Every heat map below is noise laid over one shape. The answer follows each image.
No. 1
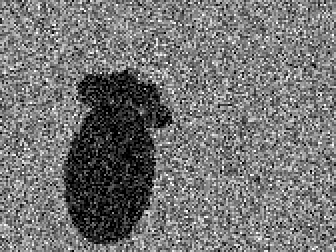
footprint
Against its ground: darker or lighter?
darker
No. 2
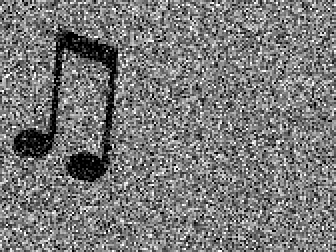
pair of musical notes
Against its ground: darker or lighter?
darker
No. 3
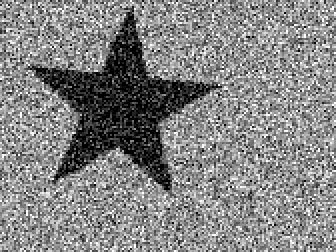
star
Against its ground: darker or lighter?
darker
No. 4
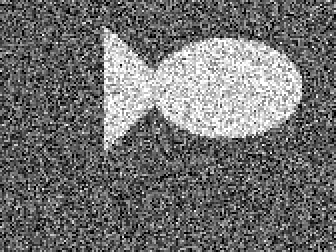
fish
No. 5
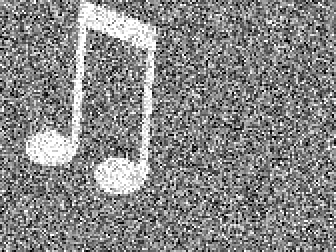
pair of musical notes
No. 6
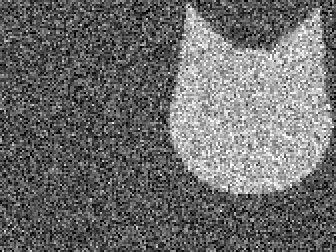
cat's head
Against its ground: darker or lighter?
lighter
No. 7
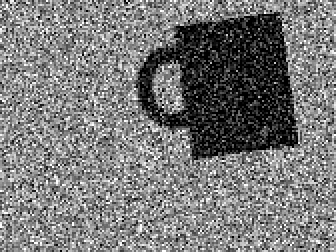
cup
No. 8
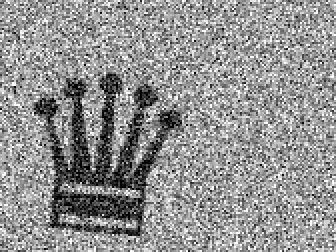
chess queen
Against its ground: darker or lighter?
darker
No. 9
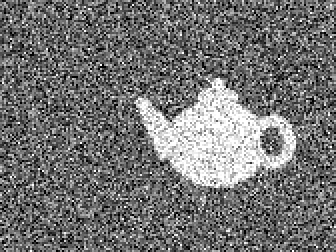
teapot
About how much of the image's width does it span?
half
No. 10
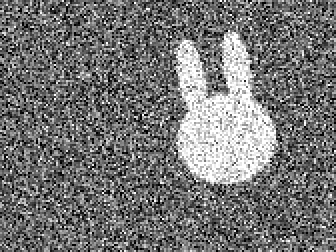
rabbit's head
